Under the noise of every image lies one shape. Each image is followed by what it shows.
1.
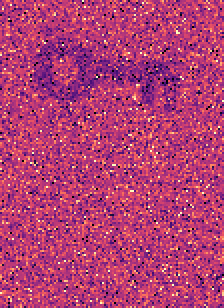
dark key
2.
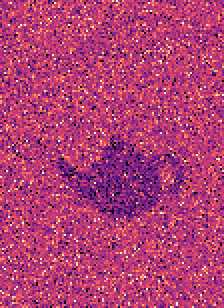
dark teapot
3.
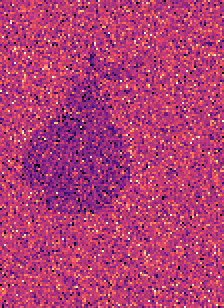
dark pear
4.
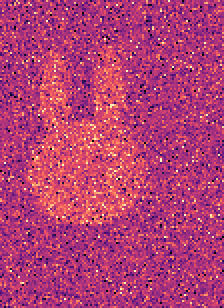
light rabbit's head
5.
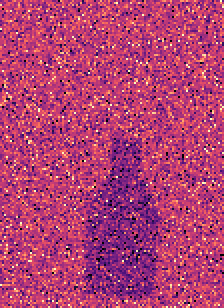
dark bottle
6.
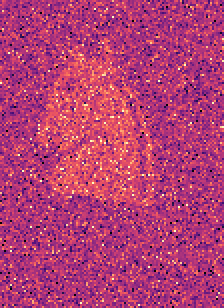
light chess knight
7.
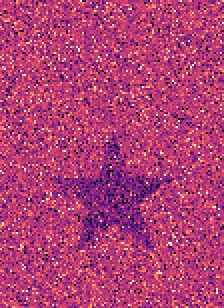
dark star
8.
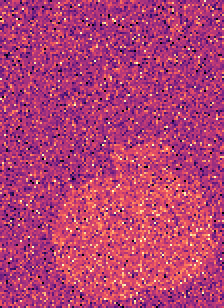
light apple
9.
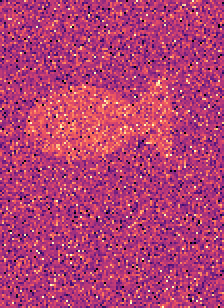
light fish
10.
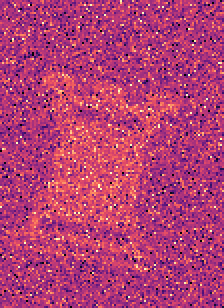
light chess rook
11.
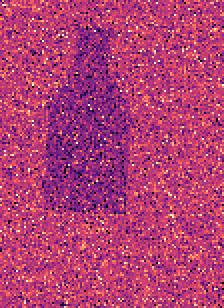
dark bottle
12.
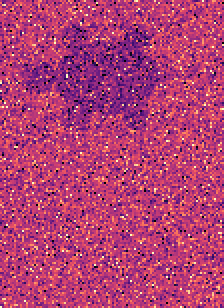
dark turtle
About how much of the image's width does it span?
two thirds
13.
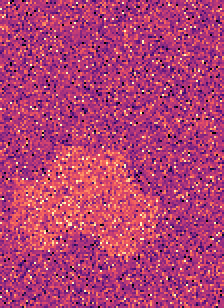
light car
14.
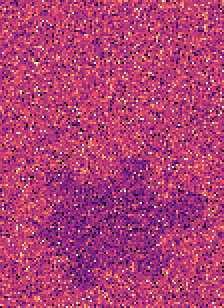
dark turtle
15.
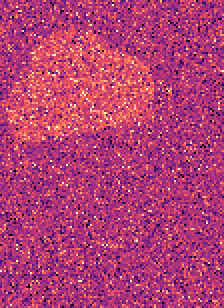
light cloud
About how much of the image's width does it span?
two thirds
